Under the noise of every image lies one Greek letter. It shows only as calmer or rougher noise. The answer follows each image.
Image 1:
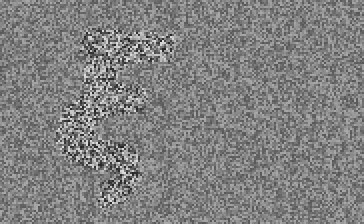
xi
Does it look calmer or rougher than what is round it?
rougher
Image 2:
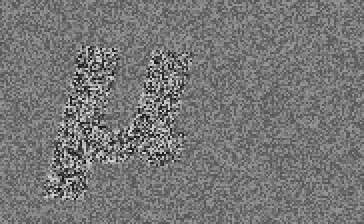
mu
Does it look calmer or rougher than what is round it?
rougher
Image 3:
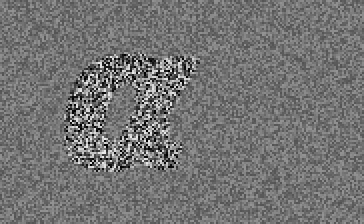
alpha
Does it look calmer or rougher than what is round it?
rougher
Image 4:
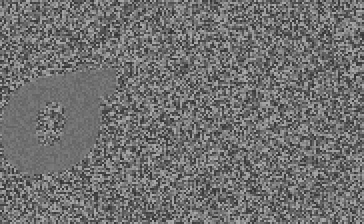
sigma
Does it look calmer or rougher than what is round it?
calmer
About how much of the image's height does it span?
half
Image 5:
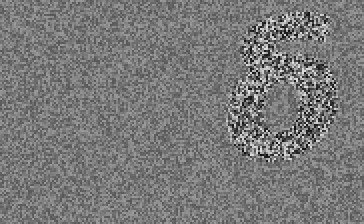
delta
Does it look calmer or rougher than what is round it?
rougher
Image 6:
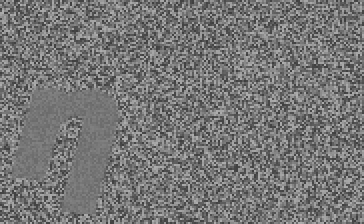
eta
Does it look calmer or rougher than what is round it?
calmer
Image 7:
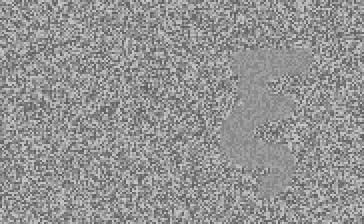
xi
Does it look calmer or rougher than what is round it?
calmer
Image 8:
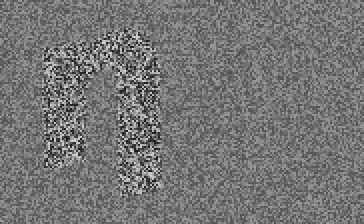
eta
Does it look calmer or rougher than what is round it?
rougher
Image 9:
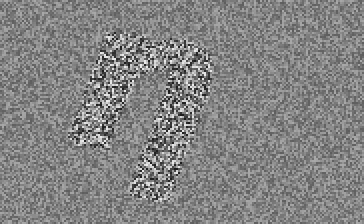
eta
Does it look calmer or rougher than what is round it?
rougher
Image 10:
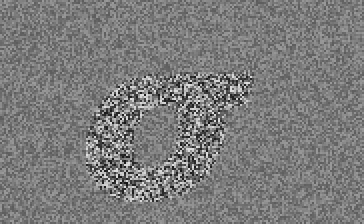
sigma
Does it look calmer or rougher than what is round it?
rougher
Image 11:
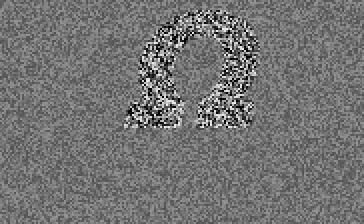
omega
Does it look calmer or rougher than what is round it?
rougher
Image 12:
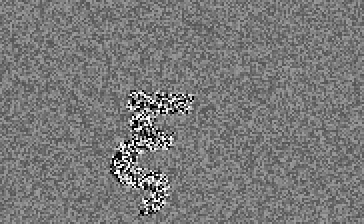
xi
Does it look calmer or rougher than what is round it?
rougher
